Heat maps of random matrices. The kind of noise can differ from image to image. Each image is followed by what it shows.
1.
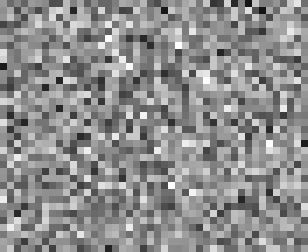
independent entries
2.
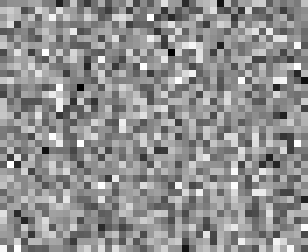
independent entries
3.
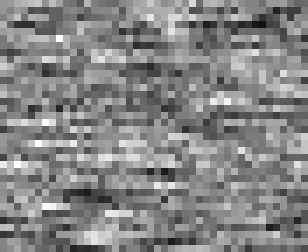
streaked along the rows
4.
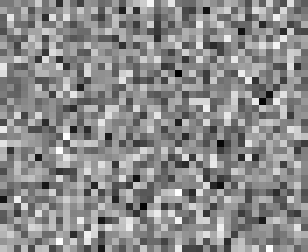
independent entries
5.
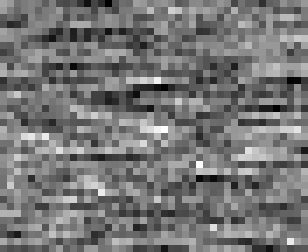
streaked along the rows
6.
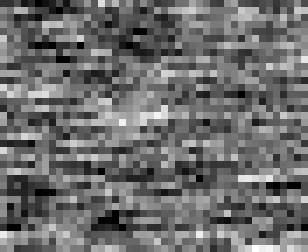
streaked along the rows
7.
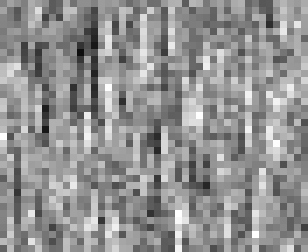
streaked along the columns
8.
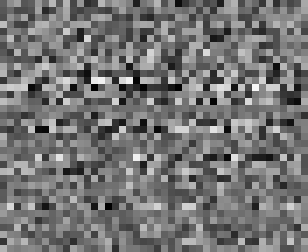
rows of uneven size
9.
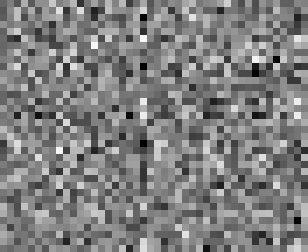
low rank plus noise
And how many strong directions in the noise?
two
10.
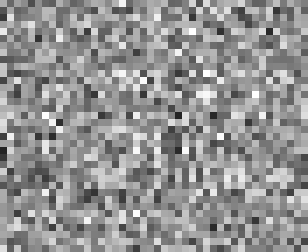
low rank plus noise
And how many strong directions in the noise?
five to eight
